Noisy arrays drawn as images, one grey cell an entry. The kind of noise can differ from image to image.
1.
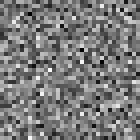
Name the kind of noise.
independent entries
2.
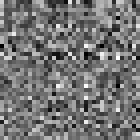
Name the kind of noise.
low rank plus noise
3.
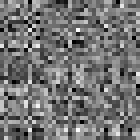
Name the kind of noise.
low rank plus noise
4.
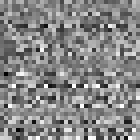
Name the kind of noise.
rows of uneven size
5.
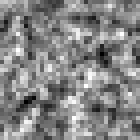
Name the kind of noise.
blotchy
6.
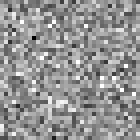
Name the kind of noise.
independent entries
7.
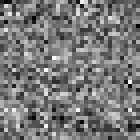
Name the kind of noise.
low rank plus noise
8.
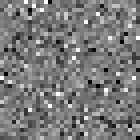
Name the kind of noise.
heavy tails
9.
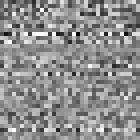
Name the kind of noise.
rows of uneven size
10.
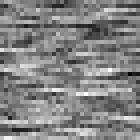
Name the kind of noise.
streaked along the rows
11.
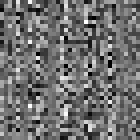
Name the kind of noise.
columns of uneven size
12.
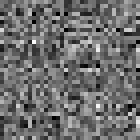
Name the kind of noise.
low rank plus noise
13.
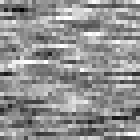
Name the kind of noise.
streaked along the rows
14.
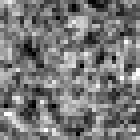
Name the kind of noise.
blotchy
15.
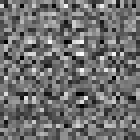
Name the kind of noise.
low rank plus noise
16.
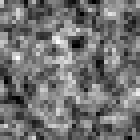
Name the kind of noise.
blotchy
